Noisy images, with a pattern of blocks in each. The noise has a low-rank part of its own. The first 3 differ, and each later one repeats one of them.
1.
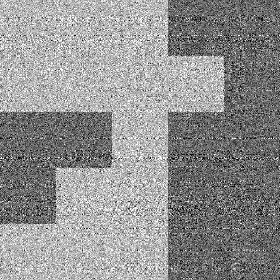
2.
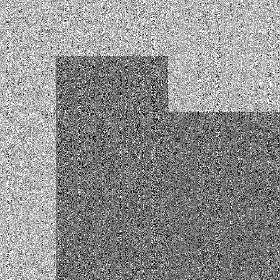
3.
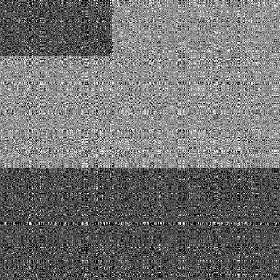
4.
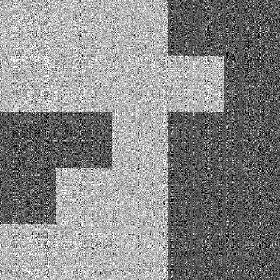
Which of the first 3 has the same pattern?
1
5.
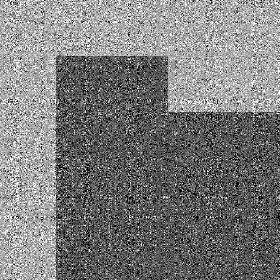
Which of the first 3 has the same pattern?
2
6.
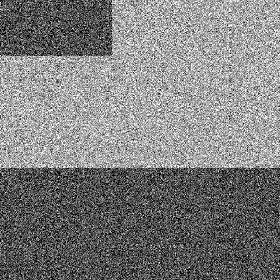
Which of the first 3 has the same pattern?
3
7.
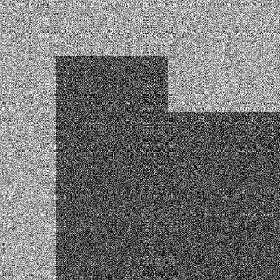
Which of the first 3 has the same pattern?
2
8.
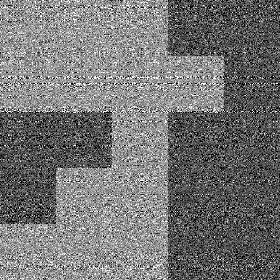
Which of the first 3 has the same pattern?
1
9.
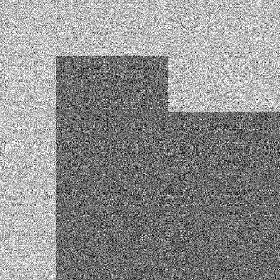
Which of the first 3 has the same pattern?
2
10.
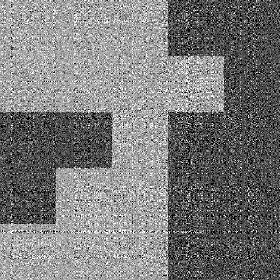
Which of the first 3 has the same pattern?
1
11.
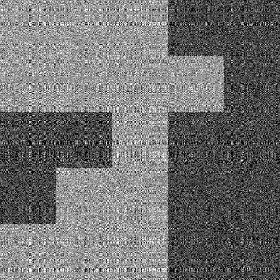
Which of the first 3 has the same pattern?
1
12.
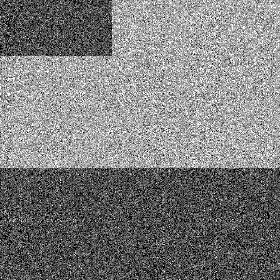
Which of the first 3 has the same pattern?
3
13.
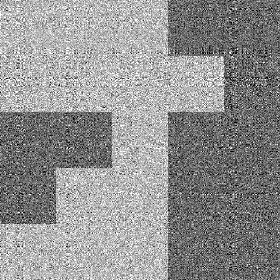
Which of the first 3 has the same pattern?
1
